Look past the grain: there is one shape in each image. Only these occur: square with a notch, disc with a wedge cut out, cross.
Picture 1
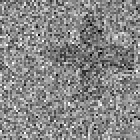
dark cross
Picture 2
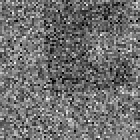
dark square with a notch
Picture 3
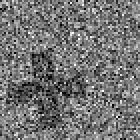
dark cross
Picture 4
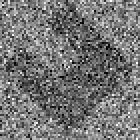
dark square with a notch
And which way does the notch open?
up and left
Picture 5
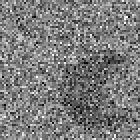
dark disc with a wedge cut out
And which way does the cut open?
right
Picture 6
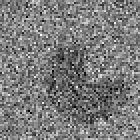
dark disc with a wedge cut out
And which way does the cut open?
up and right
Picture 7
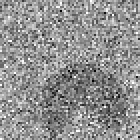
dark disc with a wedge cut out
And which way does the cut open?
down
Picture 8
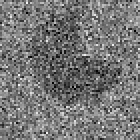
dark disc with a wedge cut out
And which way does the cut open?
up and right
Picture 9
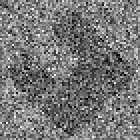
dark square with a notch
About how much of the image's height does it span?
nearly all
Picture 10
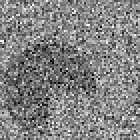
dark disc with a wedge cut out
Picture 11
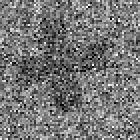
dark cross
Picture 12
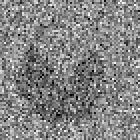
dark disc with a wedge cut out
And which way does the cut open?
up
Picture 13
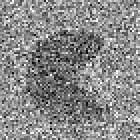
dark disc with a wedge cut out
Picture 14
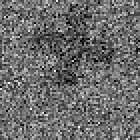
dark cross
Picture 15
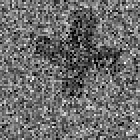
dark cross
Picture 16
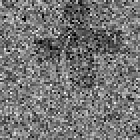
dark cross
